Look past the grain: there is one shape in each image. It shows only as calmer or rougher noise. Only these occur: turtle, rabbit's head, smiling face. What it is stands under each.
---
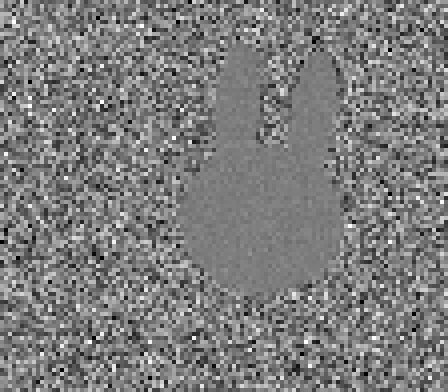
calm rabbit's head
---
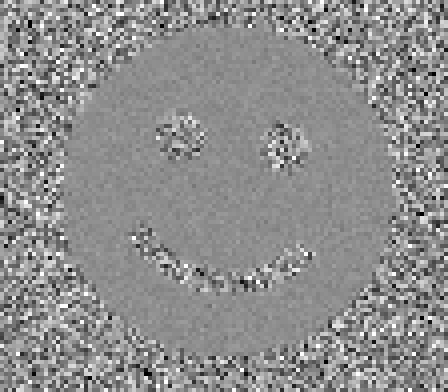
calm smiling face
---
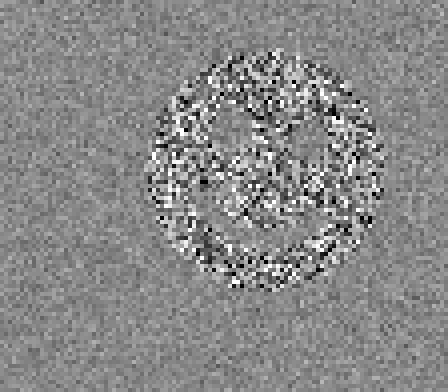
rough smiling face
